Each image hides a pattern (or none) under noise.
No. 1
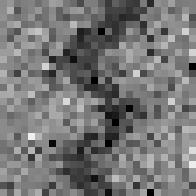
a wavy band
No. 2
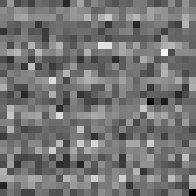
horizontal stripes
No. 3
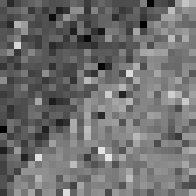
a sharp edge
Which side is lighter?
bottom right
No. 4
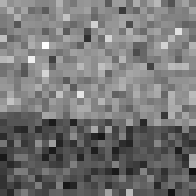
a sharp edge
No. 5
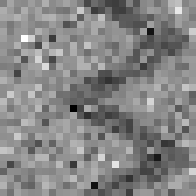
a wavy band
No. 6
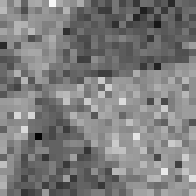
spokes from one point
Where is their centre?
middle left
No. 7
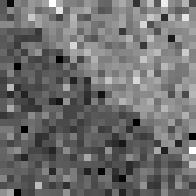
a sharp edge
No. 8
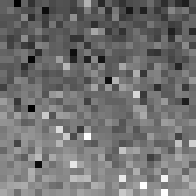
a smooth slope
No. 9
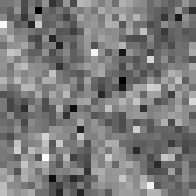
spokes from one point
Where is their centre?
centre
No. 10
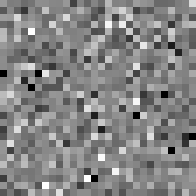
only noise
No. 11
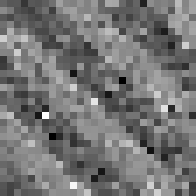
diagonal stripes
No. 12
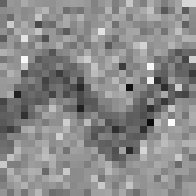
a wavy band
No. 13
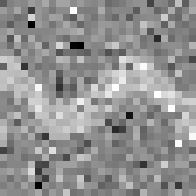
a wavy band
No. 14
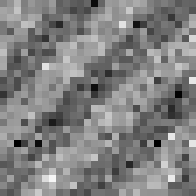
diagonal stripes
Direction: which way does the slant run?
bottom left to top right
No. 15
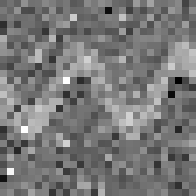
a wavy band
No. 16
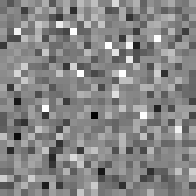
only noise
